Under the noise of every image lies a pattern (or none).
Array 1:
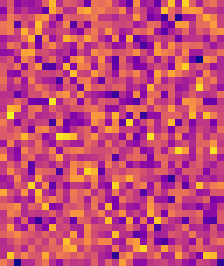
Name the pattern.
only noise
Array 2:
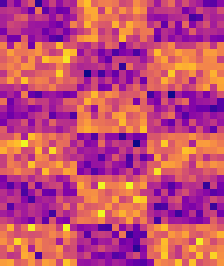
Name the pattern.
a checkerboard
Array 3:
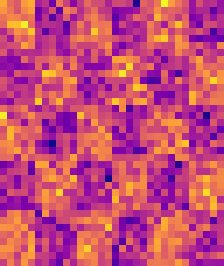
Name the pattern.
a checkerboard
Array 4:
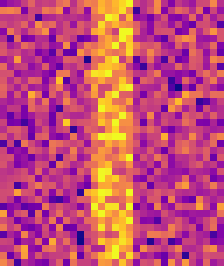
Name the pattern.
one band of columns
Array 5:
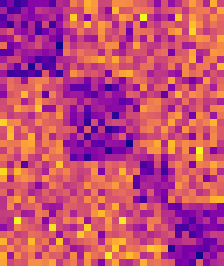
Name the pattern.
blocks along the diagonal
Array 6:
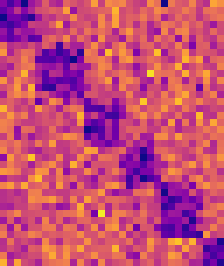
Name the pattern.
blocks along the diagonal
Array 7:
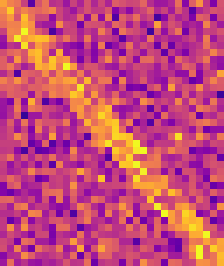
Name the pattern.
a diagonal band
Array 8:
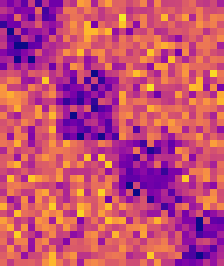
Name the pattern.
blocks along the diagonal
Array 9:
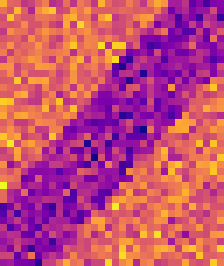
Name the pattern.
a diagonal band
